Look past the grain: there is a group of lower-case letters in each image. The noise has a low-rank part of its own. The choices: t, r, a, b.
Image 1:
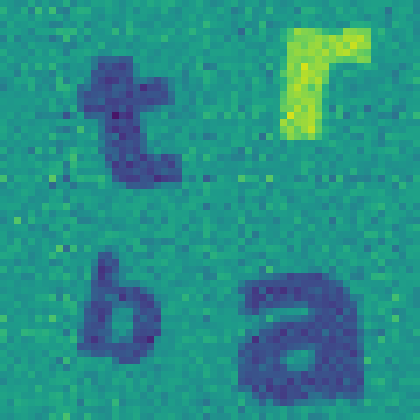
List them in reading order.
top left: dark t; top right: light r; bottom left: dark b; bottom right: dark a
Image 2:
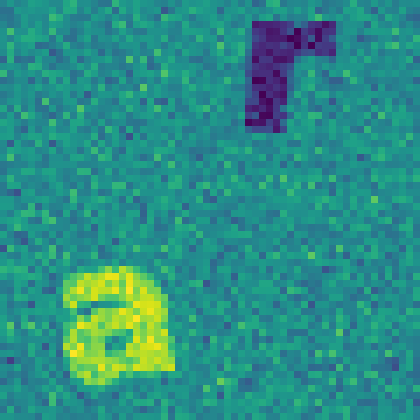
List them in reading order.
top right: dark r; bottom left: light a
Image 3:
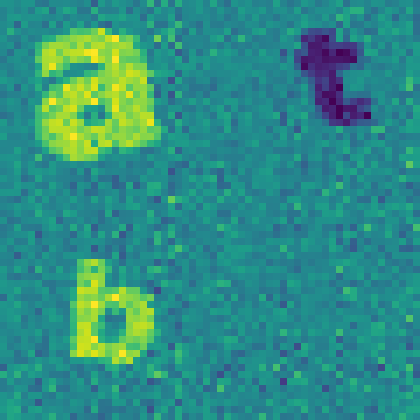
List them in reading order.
top left: light a; top right: dark t; bottom left: light b
